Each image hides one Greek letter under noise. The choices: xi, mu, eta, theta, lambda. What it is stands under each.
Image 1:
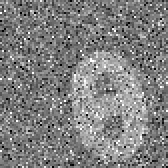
light theta
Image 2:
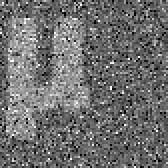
light mu
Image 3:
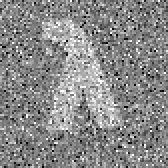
light lambda
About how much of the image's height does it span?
two thirds
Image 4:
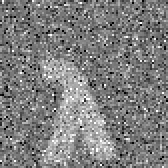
light lambda
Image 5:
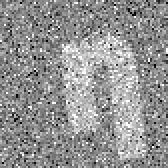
light eta
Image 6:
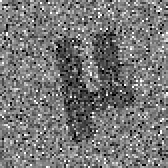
dark mu
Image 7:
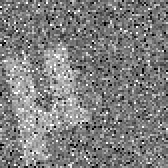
light mu
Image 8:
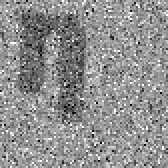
dark eta
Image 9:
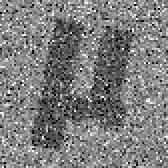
dark mu
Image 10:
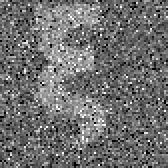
light xi
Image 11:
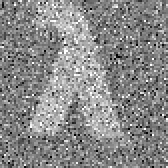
light lambda
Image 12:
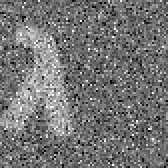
light lambda
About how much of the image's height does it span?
two thirds
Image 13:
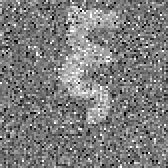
light xi
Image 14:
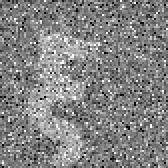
light xi
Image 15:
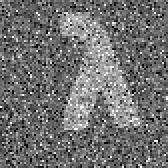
light lambda
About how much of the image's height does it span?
two thirds
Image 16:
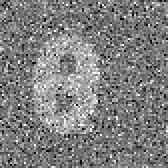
light theta
